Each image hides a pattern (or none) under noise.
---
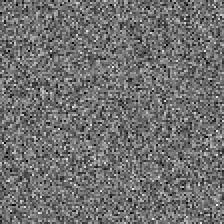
only noise
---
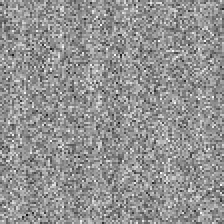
vertical stripes
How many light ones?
6
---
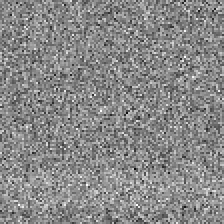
one horizontal stripe
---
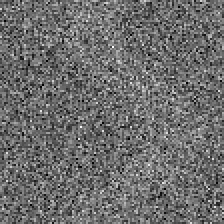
a wavy band
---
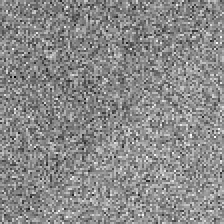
a sharp edge
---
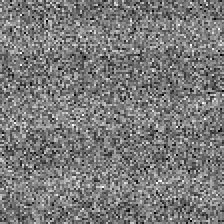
horizontal stripes
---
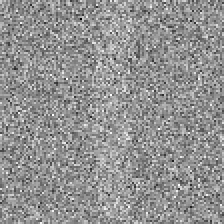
one vertical stripe
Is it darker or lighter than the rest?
lighter
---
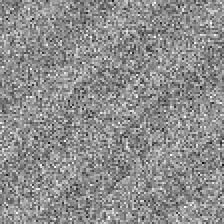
diagonal stripes
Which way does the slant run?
bottom left to top right
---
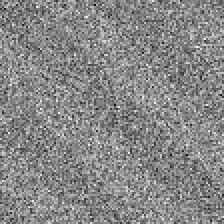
diagonal stripes
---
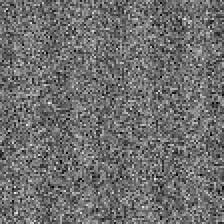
vertical stripes
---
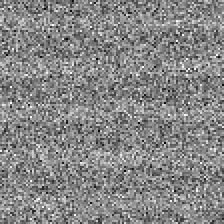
horizontal stripes
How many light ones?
5
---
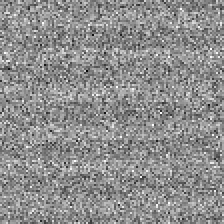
horizontal stripes
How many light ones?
6
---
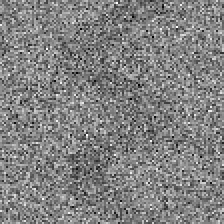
a wavy band
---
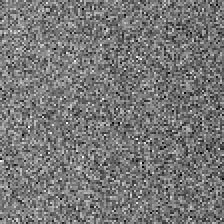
a smooth slope
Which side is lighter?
left
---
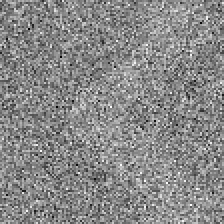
a wavy band
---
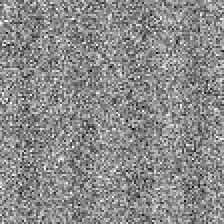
vertical stripes
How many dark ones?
4
